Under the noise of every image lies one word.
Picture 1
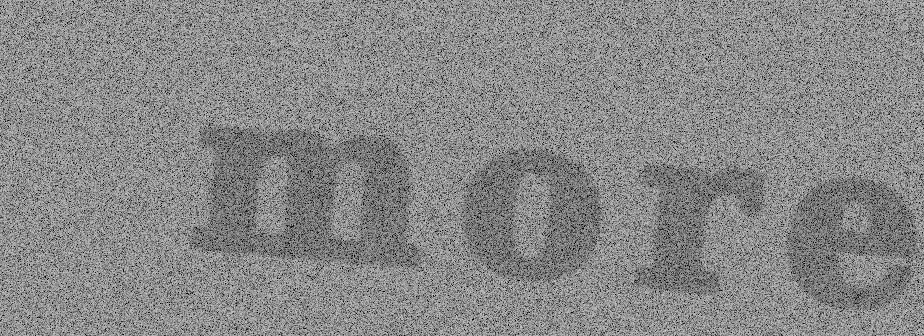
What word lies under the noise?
more
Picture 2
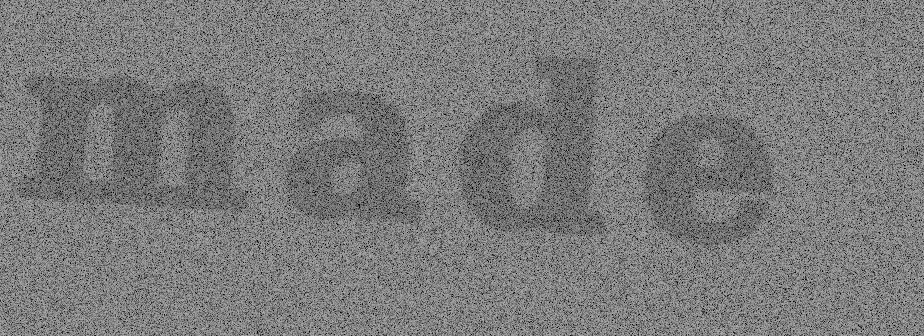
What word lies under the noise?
made
